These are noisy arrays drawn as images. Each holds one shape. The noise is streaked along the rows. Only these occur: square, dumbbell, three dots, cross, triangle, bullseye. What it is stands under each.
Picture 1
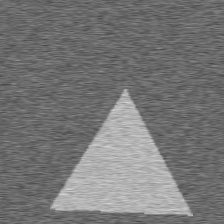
triangle
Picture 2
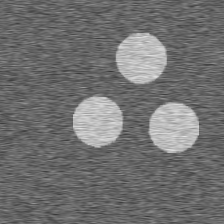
three dots
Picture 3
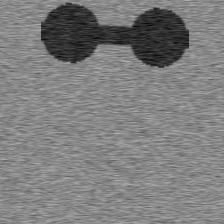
dumbbell
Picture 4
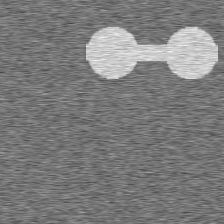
dumbbell
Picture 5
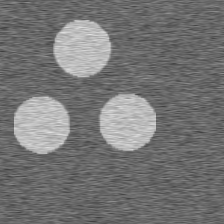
three dots
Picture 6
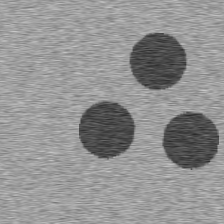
three dots
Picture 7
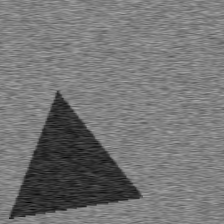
triangle
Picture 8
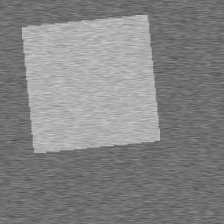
square
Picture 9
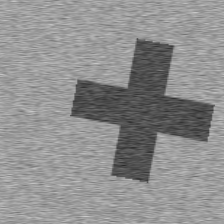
cross
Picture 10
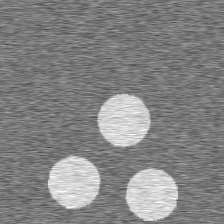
three dots
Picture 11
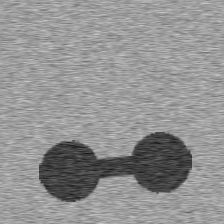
dumbbell
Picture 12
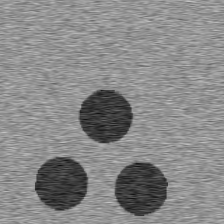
three dots
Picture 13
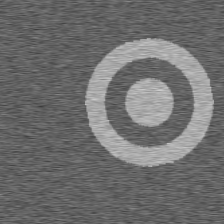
bullseye
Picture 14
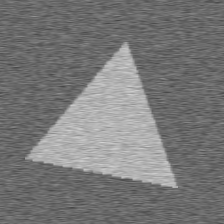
triangle
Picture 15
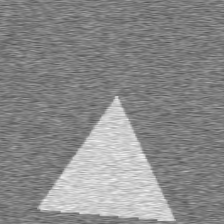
triangle
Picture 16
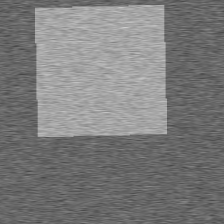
square
